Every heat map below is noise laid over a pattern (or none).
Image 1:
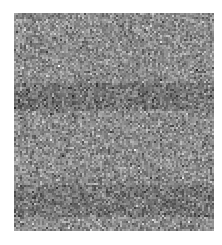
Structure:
bands of rows
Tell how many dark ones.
2
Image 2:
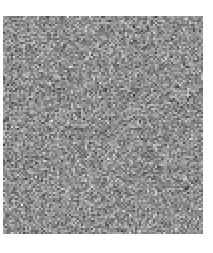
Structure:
only noise
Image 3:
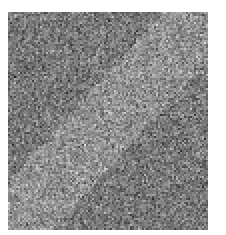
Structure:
a diagonal band
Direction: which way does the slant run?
bottom left to top right
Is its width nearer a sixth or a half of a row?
a half
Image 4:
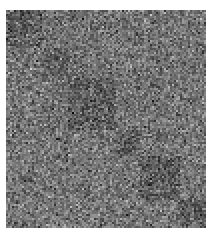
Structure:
blocks along the diagonal
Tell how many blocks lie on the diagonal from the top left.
6
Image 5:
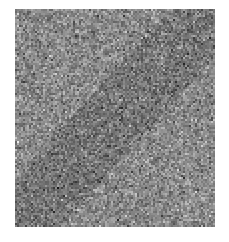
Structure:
a diagonal band
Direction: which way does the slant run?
bottom left to top right
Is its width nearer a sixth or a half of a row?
a half
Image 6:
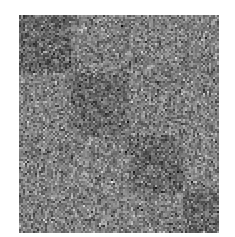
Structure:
blocks along the diagonal
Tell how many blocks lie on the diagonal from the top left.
4
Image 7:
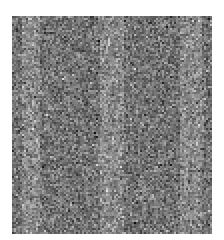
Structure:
bands of columns
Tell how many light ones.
3
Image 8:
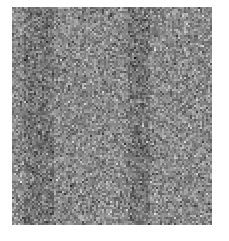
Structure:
bands of columns
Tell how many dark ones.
2
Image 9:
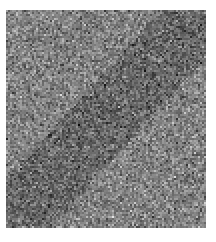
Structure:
a diagonal band
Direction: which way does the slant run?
bottom left to top right
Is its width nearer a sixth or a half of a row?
a half
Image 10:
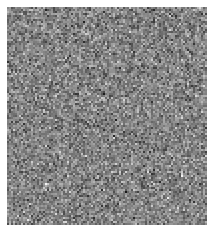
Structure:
only noise
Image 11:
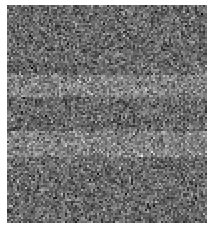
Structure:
bands of rows
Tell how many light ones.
2
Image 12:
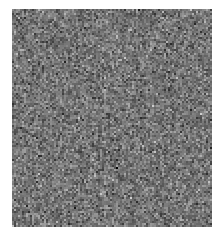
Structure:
only noise
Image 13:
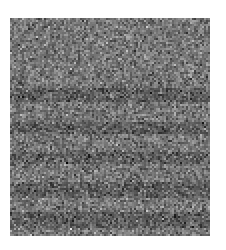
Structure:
bands of rows
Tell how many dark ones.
5
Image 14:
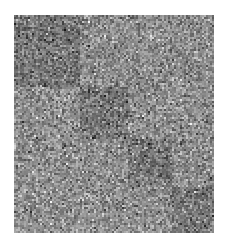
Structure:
blocks along the diagonal
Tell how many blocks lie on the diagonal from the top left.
4
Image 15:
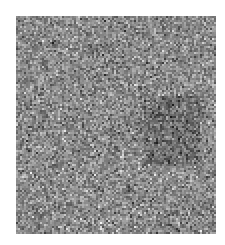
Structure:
one block
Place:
middle right
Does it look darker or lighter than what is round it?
darker
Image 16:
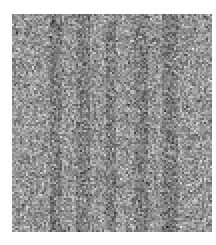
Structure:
bands of columns
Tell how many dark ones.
5
